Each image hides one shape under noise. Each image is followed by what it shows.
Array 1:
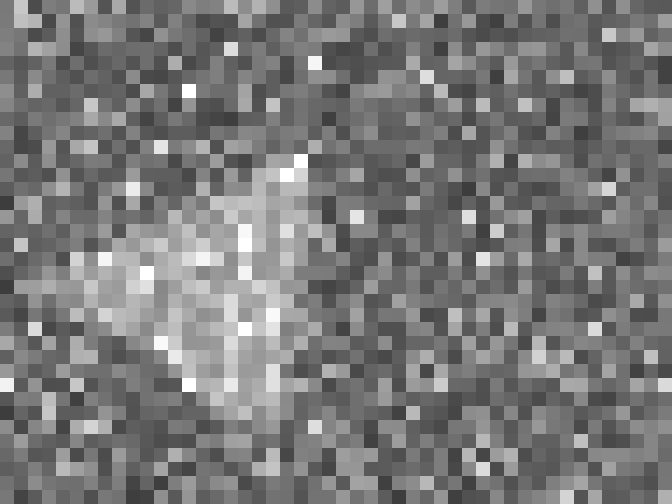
light triangle
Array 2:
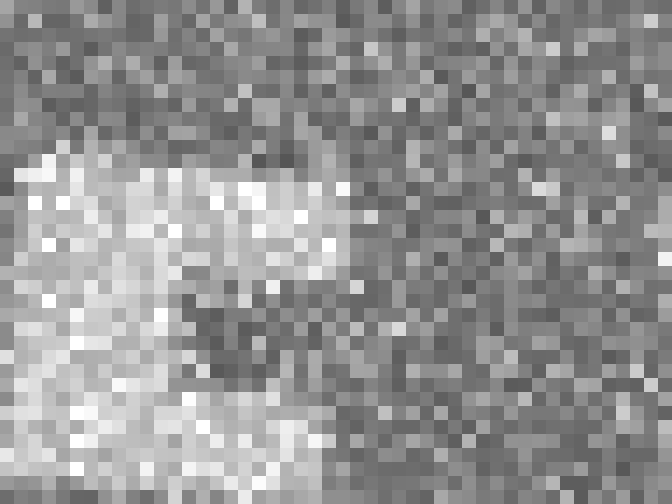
light square with a notch
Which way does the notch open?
right
